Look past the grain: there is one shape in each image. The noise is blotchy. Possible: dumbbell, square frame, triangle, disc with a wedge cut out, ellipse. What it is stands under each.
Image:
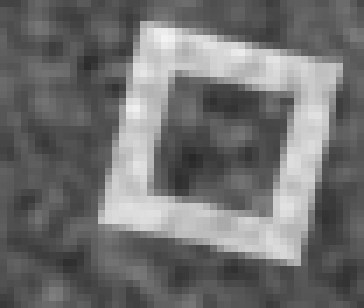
square frame
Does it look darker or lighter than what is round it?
lighter
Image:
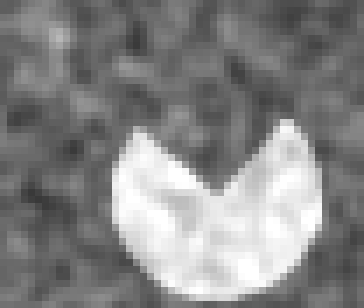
disc with a wedge cut out
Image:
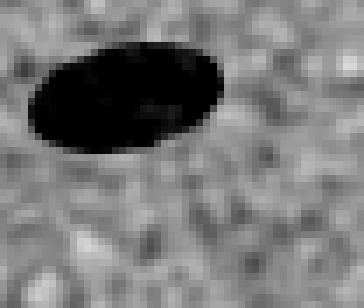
ellipse
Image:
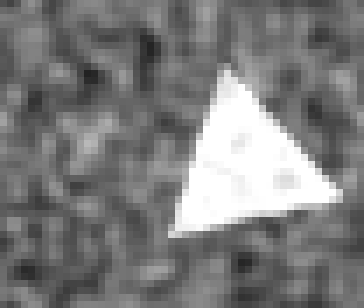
triangle
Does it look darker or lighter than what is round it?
lighter
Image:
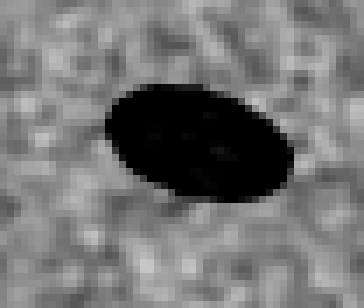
ellipse
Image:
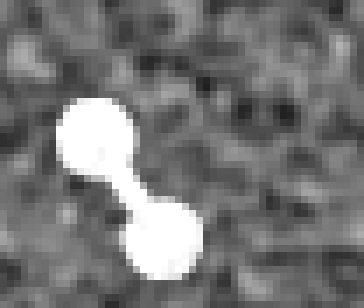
dumbbell
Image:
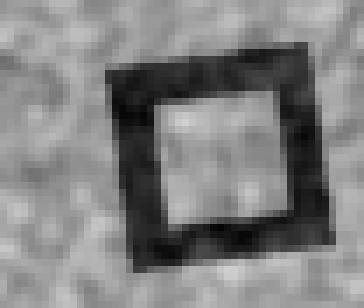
square frame
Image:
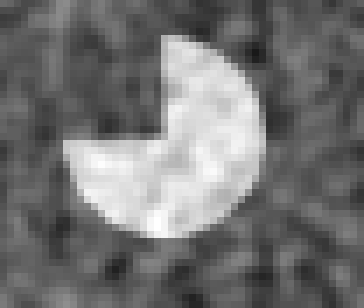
disc with a wedge cut out
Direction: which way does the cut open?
up and left
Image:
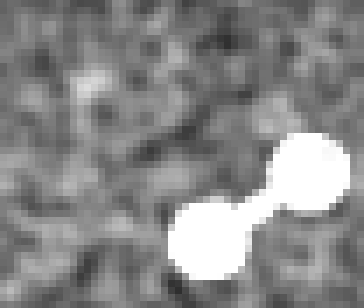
dumbbell
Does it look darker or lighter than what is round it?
lighter
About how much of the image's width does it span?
half
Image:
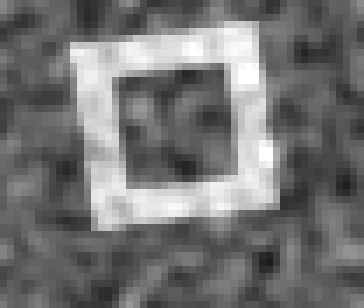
square frame
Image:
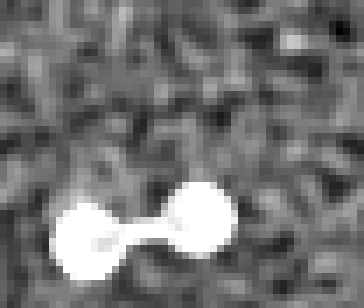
dumbbell
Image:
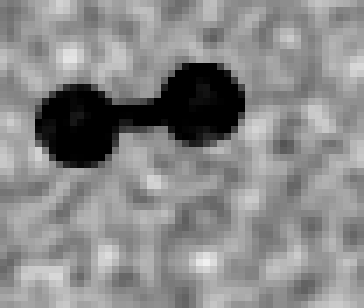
dumbbell
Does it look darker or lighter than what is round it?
darker
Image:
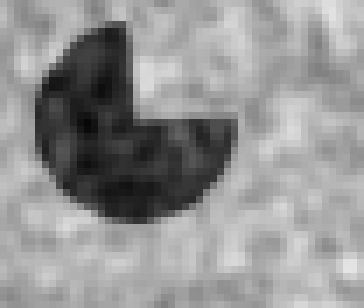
disc with a wedge cut out
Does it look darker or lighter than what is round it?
darker
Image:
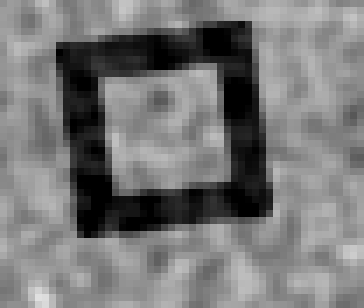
square frame
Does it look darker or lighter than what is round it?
darker
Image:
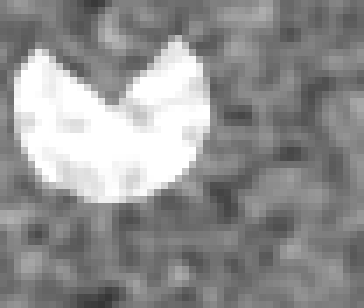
disc with a wedge cut out
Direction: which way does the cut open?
up
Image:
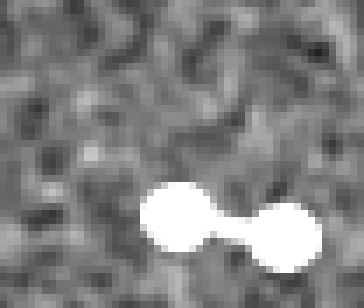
dumbbell
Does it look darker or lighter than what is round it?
lighter
